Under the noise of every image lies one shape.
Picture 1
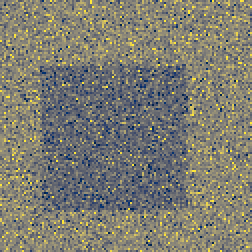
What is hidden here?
dark square
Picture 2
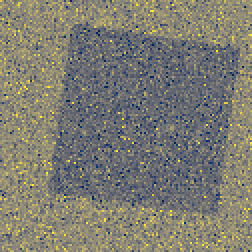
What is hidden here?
dark square
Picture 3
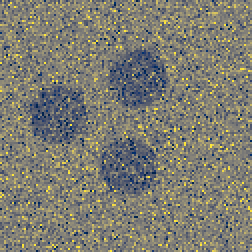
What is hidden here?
dark three dots
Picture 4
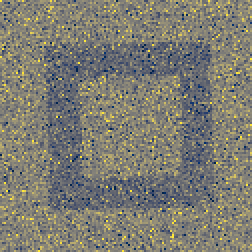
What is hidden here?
dark square frame
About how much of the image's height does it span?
two thirds
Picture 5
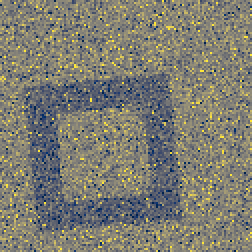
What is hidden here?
dark square frame
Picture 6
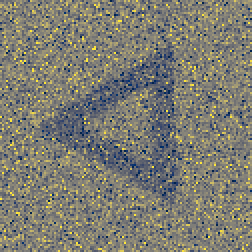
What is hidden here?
dark triangle frame
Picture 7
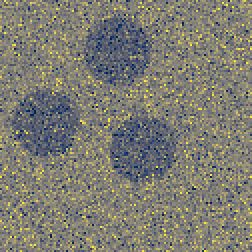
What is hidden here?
dark three dots
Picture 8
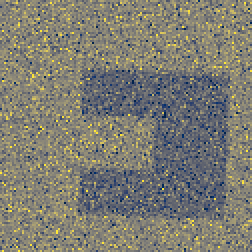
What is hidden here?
dark square with a notch
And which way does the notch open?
left
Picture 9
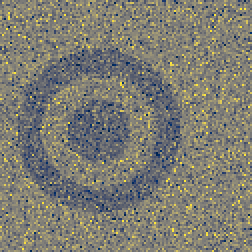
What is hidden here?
dark bullseye
